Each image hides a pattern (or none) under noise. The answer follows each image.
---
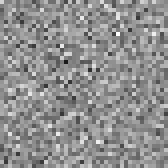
only noise
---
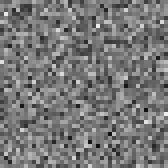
only noise
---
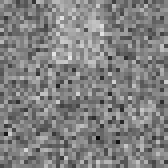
one block
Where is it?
top middle
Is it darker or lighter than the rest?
lighter
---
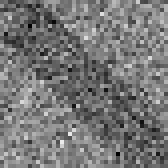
a diagonal band
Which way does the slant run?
top left to bottom right
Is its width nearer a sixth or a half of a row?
a half
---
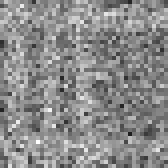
bands of rows crossing bands of columns
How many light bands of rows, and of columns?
2 and 3
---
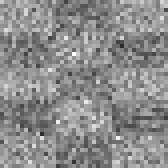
a checkerboard
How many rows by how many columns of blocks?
5 by 3
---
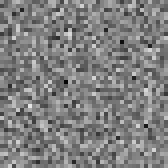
only noise
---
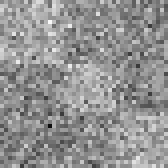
blocks along the diagonal
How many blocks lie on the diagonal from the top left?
3
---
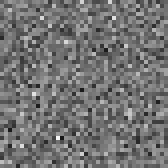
only noise
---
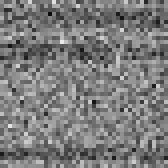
bands of rows
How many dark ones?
3
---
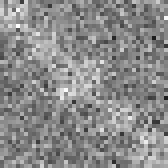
blocks along the diagonal
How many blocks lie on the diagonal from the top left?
5
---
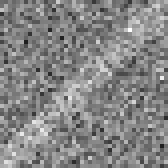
a diagonal band
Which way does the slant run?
bottom left to top right
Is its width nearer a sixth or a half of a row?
a sixth
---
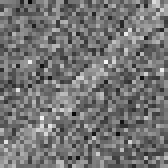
a diagonal band
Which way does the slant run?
bottom left to top right
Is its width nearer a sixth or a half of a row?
a sixth
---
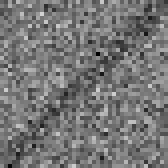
a diagonal band
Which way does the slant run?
bottom left to top right
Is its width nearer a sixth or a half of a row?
a sixth
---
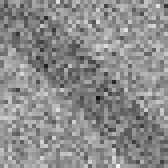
a diagonal band
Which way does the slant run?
top left to bottom right
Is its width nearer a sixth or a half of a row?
a half
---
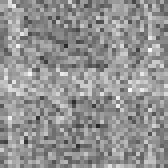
bands of rows crossing bands of columns
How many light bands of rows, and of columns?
1 and 3
